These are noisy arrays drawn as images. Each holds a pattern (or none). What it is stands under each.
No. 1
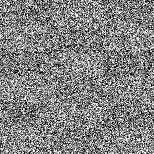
a checkerboard
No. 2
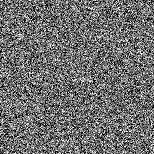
only noise
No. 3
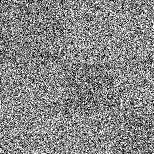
blocks along the diagonal
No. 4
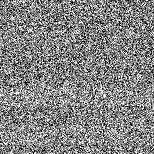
bands of rows
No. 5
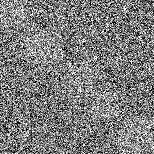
blocks along the diagonal
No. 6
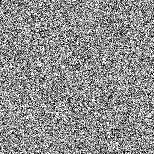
only noise
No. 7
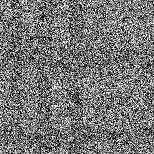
bands of rows crossing bands of columns
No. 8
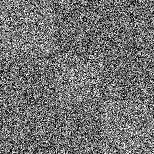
blocks along the diagonal
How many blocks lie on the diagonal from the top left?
3
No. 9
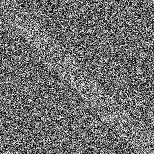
a diagonal band
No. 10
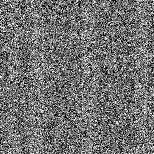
bands of columns
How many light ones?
4
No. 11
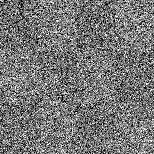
a checkerboard
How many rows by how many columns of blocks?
3 by 4
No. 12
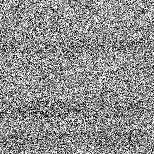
bands of rows
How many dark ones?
3
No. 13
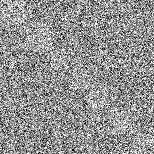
blocks along the diagonal
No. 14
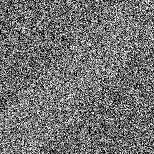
a diagonal band
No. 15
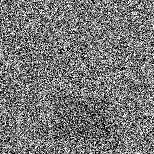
one block
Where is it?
bottom middle
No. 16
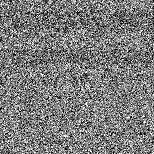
bands of rows
